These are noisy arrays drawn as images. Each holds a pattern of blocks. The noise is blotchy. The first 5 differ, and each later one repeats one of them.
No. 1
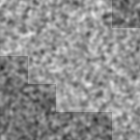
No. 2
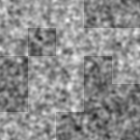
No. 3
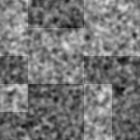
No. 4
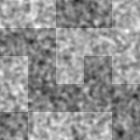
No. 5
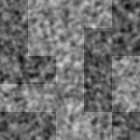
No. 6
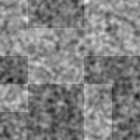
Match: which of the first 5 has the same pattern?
3
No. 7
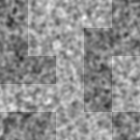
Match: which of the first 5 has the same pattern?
5
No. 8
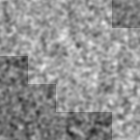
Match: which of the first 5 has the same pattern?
1
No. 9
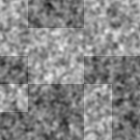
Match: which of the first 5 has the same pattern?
3
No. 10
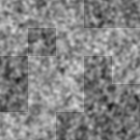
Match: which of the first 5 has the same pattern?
2
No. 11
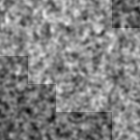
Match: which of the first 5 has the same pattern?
1
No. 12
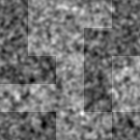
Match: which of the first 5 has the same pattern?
5
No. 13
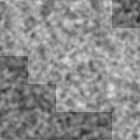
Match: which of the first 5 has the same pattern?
1
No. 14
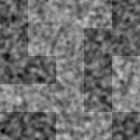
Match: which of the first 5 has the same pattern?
5
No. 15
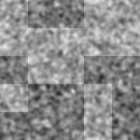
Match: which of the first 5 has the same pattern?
3
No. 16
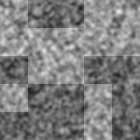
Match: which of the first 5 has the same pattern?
3
